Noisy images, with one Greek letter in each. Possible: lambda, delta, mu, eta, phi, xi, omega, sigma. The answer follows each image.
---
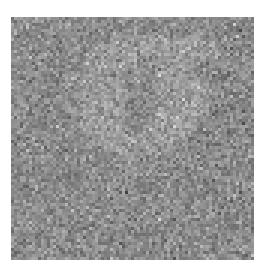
light sigma
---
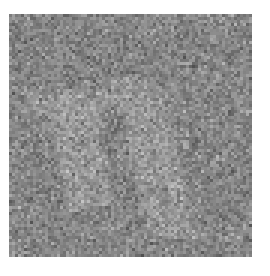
light eta
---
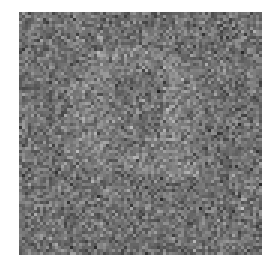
light omega
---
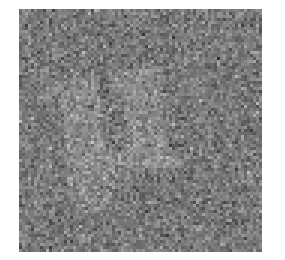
light mu
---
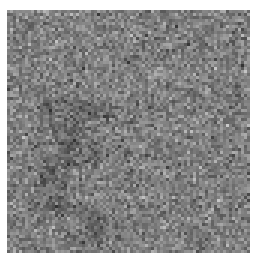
dark xi
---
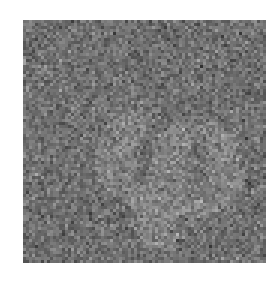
light phi
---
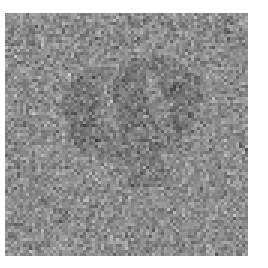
dark phi
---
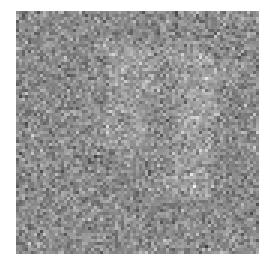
light eta
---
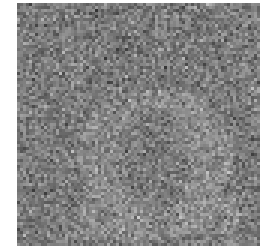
light omega
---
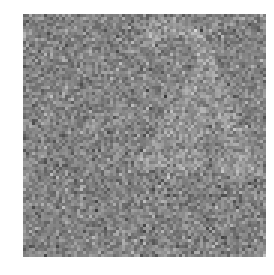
light lambda
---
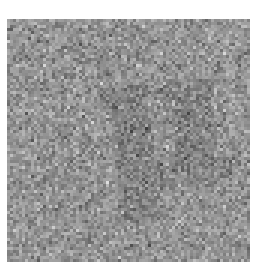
dark mu
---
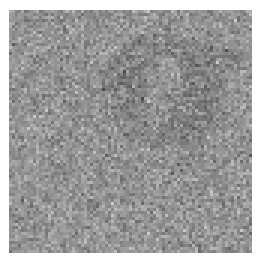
dark sigma
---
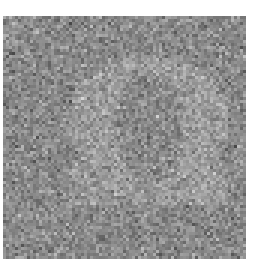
light omega
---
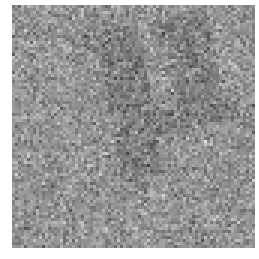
dark mu
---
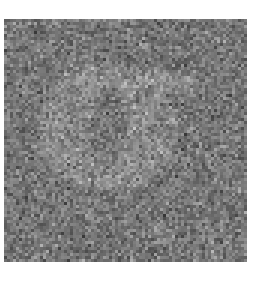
light sigma
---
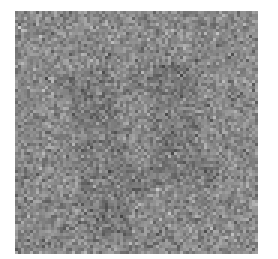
dark mu
